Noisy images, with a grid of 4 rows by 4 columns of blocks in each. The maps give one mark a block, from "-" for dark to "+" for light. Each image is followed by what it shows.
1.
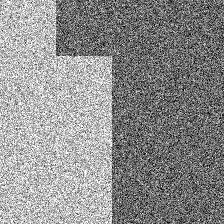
+ - - -
+ + - -
+ + - -
+ + - -
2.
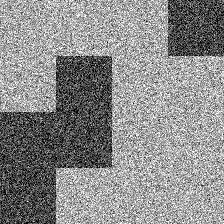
+ + + -
+ - + +
- - + +
- + + +
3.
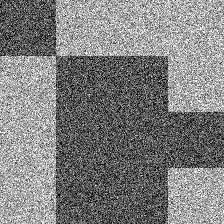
- + + +
+ - - +
+ - - -
+ - - +
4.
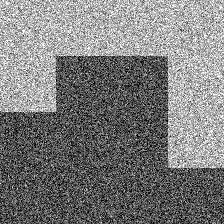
+ + + +
+ - - +
- - - +
- - - -
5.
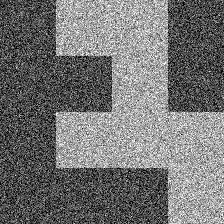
- + + -
- - + -
- + + +
- - - +
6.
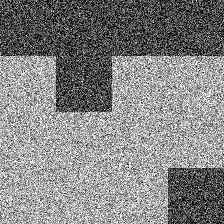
- - - -
+ - + +
+ + + +
+ + + -
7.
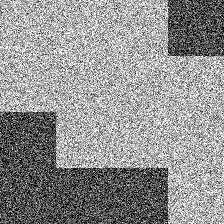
+ + + -
+ + + +
- + + +
- - - +
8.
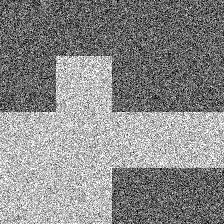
- - - -
- + - -
+ + + +
+ + - -
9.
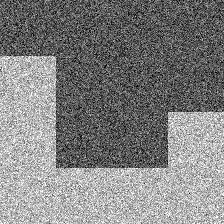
- - - -
+ - - -
+ - - +
+ + + +
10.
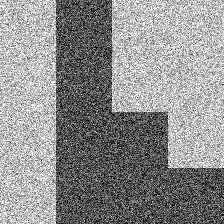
+ - + +
+ - + +
+ - - +
+ - - -
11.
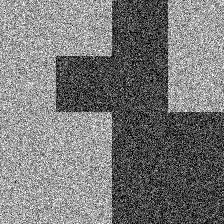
+ + - +
+ - - +
+ + - -
+ + - -
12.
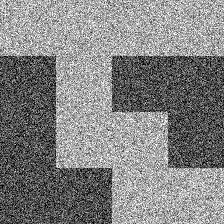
+ + + +
- + - -
- + + -
- - + +
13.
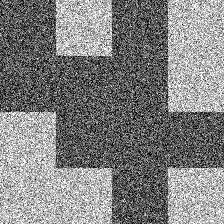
- + - +
- - - +
+ - - -
+ + - +
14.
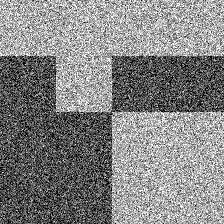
+ + + +
- + - -
- - + +
- - + +
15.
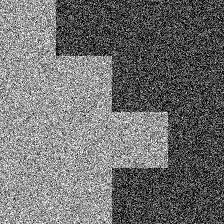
+ - - -
+ + - -
+ + + -
+ + - -
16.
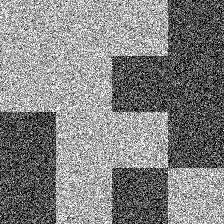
+ + + -
+ + - -
- + + -
- + - +
